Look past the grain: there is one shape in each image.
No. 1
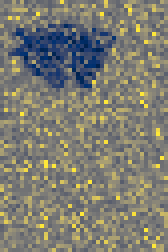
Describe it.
dark chess knight
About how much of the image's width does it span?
two thirds
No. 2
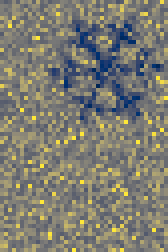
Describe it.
dark snowflake
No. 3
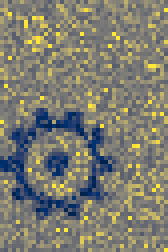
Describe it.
dark gear
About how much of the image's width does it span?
two thirds
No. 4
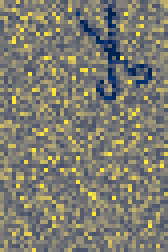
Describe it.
dark pair of scissors
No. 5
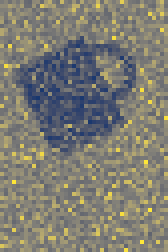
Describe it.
dark cup
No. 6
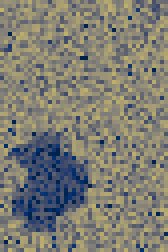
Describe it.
dark car
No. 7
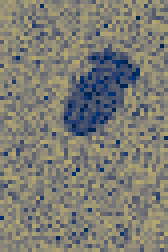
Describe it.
dark footprint
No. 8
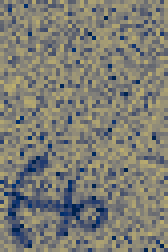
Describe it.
dark anchor
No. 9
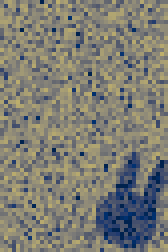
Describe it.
dark rabbit's head, bottom right
